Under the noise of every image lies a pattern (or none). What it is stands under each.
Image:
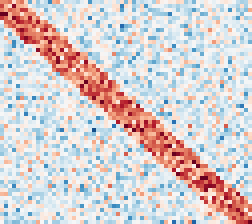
a diagonal band
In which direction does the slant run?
top left to bottom right
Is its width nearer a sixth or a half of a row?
a sixth
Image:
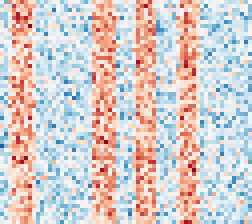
bands of columns
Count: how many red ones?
4
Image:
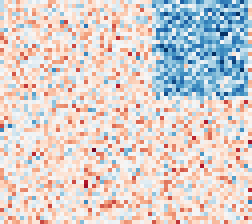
one block
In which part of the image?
top right
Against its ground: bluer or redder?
bluer
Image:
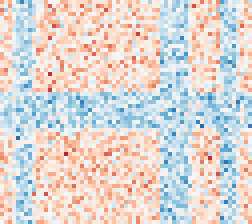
bands of rows crossing bands of columns
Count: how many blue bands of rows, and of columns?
1 and 3
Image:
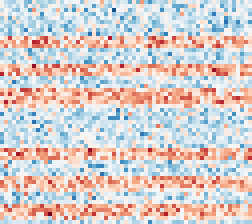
bands of rows
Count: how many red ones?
6
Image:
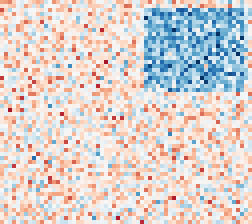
one block
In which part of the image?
top right
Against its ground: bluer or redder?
bluer
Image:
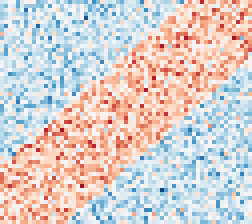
a diagonal band
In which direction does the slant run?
bottom left to top right
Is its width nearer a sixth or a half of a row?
a half
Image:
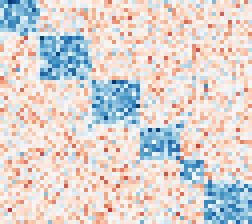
blocks along the diagonal
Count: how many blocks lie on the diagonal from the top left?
6
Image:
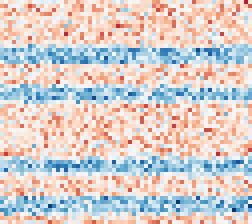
bands of rows
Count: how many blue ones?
4
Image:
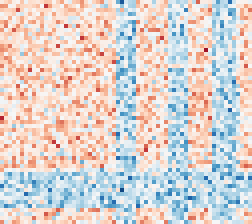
bands of rows crossing bands of columns
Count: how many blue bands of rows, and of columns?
1 and 3
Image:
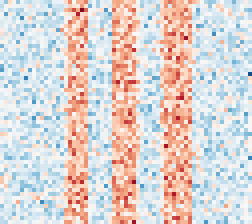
bands of columns
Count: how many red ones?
3
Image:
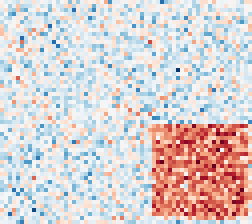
one block
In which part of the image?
bottom right
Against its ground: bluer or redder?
redder
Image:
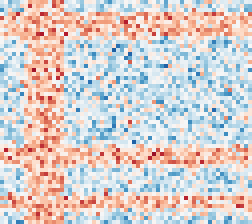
bands of rows crossing bands of columns
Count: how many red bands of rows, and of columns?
3 and 1
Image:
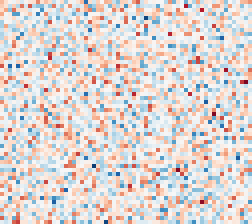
only noise
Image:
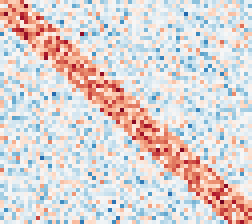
a diagonal band
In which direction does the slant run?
top left to bottom right
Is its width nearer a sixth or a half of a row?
a sixth
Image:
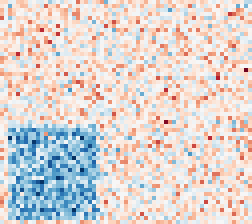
one block
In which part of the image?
bottom left
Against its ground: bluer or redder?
bluer
